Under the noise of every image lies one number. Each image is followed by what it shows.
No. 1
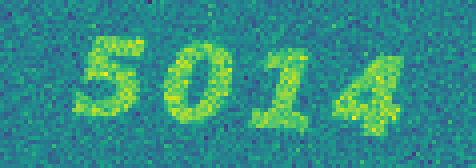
5014
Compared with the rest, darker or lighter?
lighter
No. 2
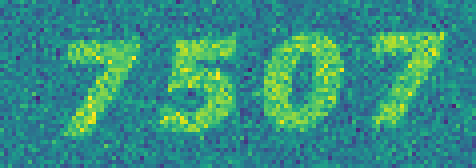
7507
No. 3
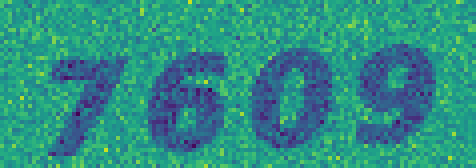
7609
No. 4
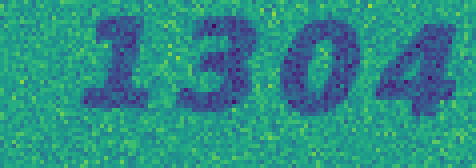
1304
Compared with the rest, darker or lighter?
darker
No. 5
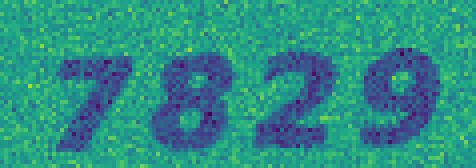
7829
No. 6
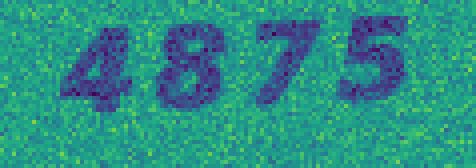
4875
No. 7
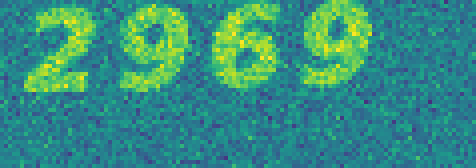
2969
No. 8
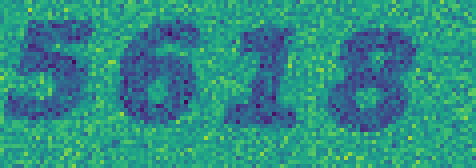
5618
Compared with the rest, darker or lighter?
darker
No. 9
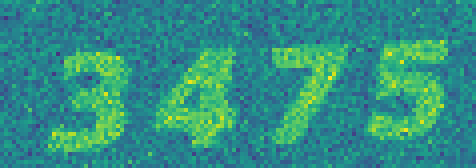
3475
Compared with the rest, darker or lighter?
lighter
